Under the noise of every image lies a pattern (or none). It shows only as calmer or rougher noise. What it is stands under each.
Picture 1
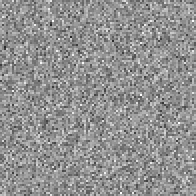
only noise
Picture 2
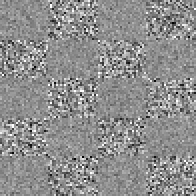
a checkerboard
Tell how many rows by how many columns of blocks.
5 by 4
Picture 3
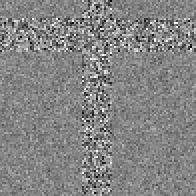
bands of rows crossing bands of columns
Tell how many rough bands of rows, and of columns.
1 and 1
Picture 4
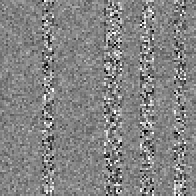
bands of columns
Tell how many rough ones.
4
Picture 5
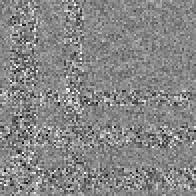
bands of rows crossing bands of columns
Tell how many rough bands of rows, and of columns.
3 and 2
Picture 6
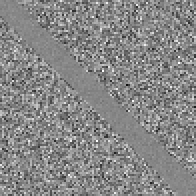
a diagonal band
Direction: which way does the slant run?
top left to bottom right
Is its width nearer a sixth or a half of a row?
a sixth
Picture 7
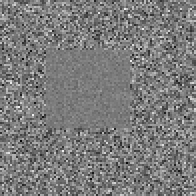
one block
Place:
centre
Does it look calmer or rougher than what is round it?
calmer
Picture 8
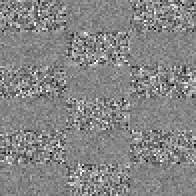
a checkerboard
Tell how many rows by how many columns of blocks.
6 by 3
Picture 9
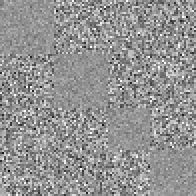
blocks along the diagonal
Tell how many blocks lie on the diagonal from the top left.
4
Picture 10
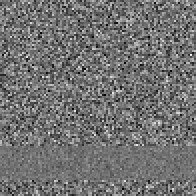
one band of rows
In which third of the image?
bottom
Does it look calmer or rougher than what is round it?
calmer
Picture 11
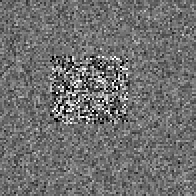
one block
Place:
centre
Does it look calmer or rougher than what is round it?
rougher
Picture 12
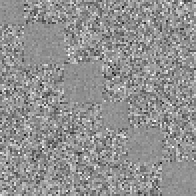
blocks along the diagonal
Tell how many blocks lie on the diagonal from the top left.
6
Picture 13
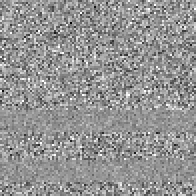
bands of rows
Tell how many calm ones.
2
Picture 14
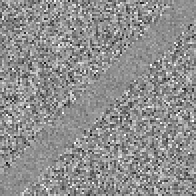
a diagonal band
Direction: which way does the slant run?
bottom left to top right
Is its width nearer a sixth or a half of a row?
a sixth
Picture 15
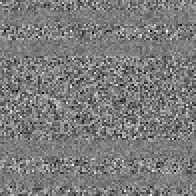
bands of rows
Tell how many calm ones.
4
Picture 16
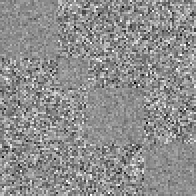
blocks along the diagonal
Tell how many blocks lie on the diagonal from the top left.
4
